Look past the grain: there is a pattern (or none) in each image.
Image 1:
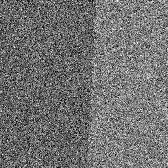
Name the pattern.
a sharp edge
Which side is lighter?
right
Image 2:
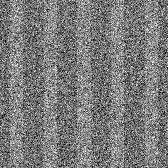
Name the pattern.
vertical stripes
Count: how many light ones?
5
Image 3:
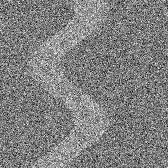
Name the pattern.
a wavy band
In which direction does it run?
top to bottom
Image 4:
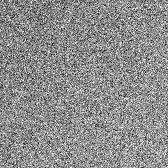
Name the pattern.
a smooth slope
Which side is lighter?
bottom right
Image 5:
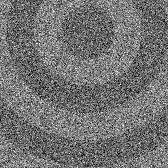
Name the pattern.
rings round one point
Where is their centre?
top middle
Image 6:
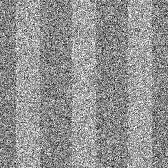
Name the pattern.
vertical stripes
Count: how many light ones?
3
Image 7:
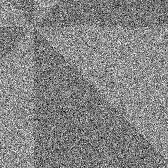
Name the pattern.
spokes from one point
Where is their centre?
top left
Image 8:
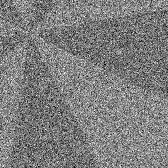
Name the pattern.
spokes from one point
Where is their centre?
top left
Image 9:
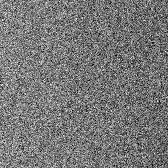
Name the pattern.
a smooth slope
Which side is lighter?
left
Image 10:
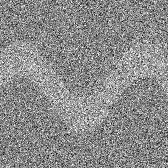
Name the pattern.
a wavy band
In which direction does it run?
left to right
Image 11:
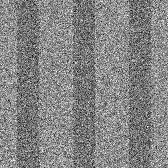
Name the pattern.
vertical stripes
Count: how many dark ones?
3
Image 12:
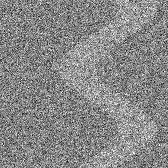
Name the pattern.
a wavy band
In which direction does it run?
top to bottom
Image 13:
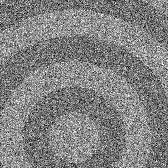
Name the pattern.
rings round one point
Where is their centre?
bottom middle
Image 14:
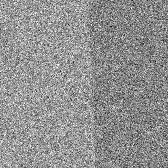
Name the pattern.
a sharp edge
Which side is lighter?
left
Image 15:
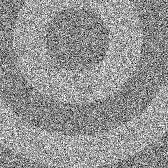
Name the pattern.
rings round one point
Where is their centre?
top middle
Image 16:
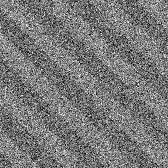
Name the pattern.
diagonal stripes
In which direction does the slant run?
top left to bottom right
